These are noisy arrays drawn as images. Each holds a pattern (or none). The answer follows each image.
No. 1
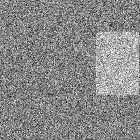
one block
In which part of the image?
middle right
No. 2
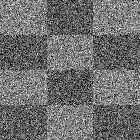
a checkerboard
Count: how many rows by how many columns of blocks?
4 by 3
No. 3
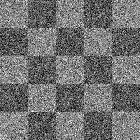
a checkerboard
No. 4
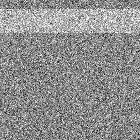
one band of rows
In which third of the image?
top
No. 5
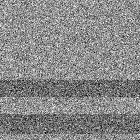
bands of rows
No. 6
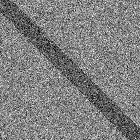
a diagonal band
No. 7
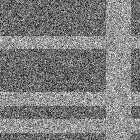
bands of rows crossing bands of columns
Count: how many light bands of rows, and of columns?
3 and 1
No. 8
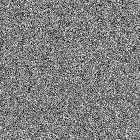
only noise
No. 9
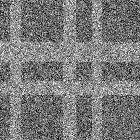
bands of rows crossing bands of columns
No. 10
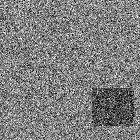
one block
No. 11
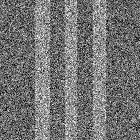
bands of columns
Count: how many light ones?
3
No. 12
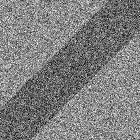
a diagonal band
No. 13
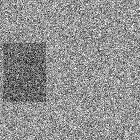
one block
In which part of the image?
middle left
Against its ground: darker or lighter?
darker
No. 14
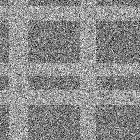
bands of rows crossing bands of columns
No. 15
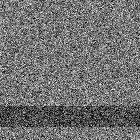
one band of rows
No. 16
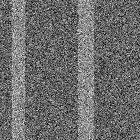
bands of columns
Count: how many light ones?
2
